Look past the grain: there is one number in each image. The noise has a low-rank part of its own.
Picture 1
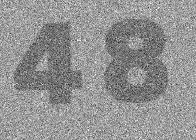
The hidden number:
48
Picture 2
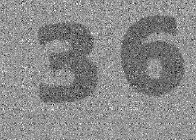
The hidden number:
36
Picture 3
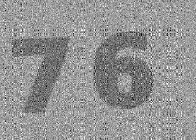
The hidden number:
76
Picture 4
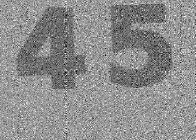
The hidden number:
45
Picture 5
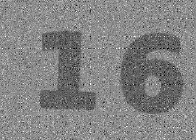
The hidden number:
16
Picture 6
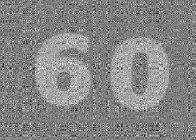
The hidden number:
60
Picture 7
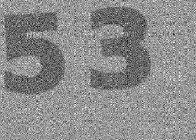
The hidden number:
53
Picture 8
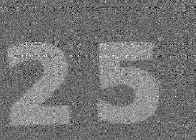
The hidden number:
25
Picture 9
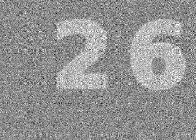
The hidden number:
26
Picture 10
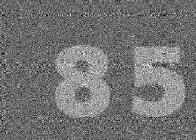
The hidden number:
85
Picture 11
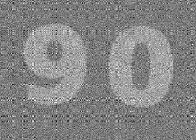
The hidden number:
90
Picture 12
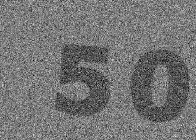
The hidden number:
50
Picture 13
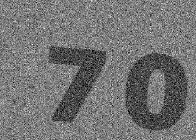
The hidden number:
70
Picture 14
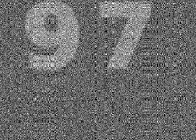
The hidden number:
97
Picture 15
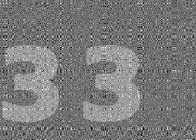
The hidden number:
33
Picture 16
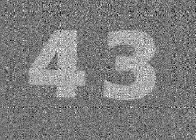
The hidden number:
43
